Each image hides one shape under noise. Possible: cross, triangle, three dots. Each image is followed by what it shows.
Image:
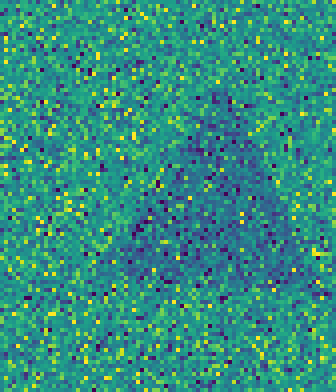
triangle
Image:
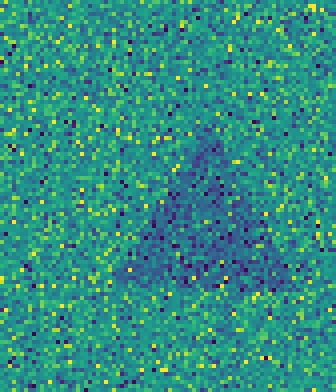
triangle
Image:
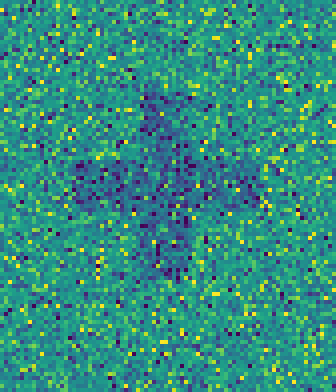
cross
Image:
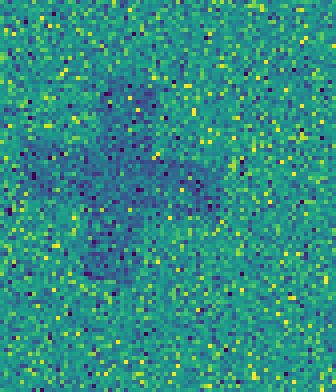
cross
